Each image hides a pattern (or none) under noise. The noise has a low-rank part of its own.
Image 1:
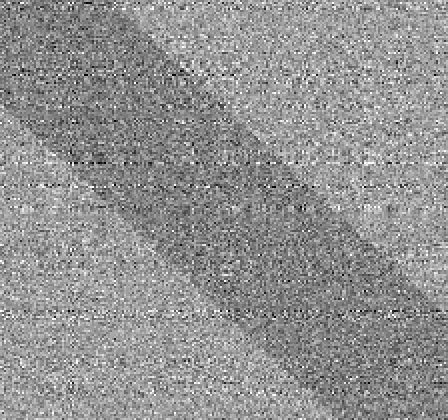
a diagonal band
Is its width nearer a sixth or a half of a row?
a half
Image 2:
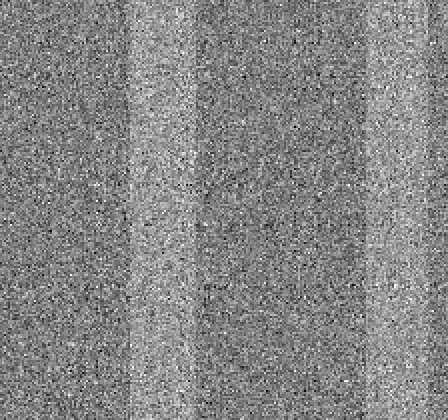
bands of columns
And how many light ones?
2
